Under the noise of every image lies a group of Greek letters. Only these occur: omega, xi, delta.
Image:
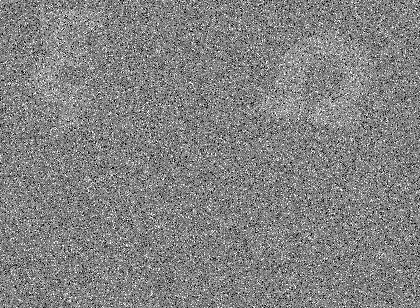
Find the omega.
top right
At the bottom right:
nothing
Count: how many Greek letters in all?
2
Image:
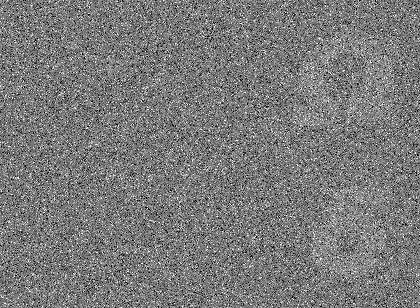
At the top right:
omega
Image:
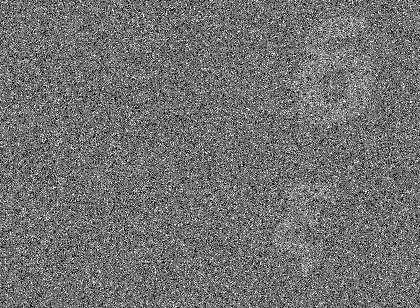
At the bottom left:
nothing
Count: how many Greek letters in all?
2
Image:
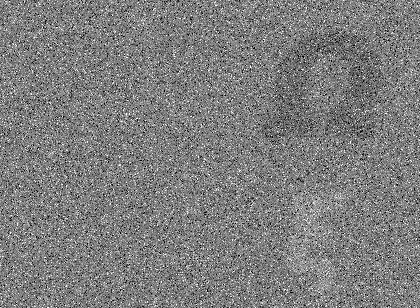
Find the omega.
top right
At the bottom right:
xi
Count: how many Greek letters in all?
2
